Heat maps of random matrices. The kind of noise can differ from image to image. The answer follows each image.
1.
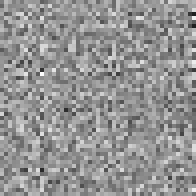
low rank plus noise
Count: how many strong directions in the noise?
two
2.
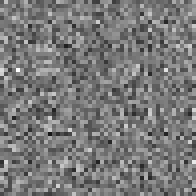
low rank plus noise
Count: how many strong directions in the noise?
two
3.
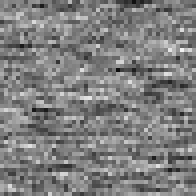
streaked along the rows
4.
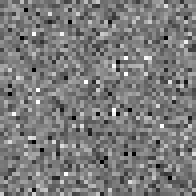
heavy tails
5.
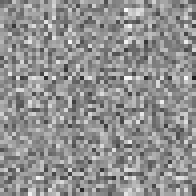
low rank plus noise
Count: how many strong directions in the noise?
one
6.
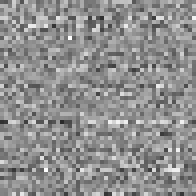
rows of uneven size
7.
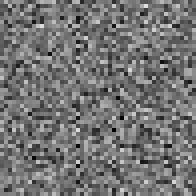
low rank plus noise
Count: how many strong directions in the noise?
one
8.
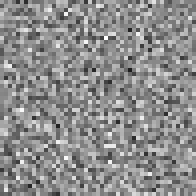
independent entries
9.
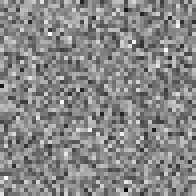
independent entries
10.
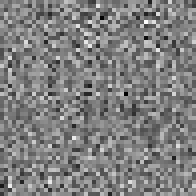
low rank plus noise
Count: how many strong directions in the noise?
one
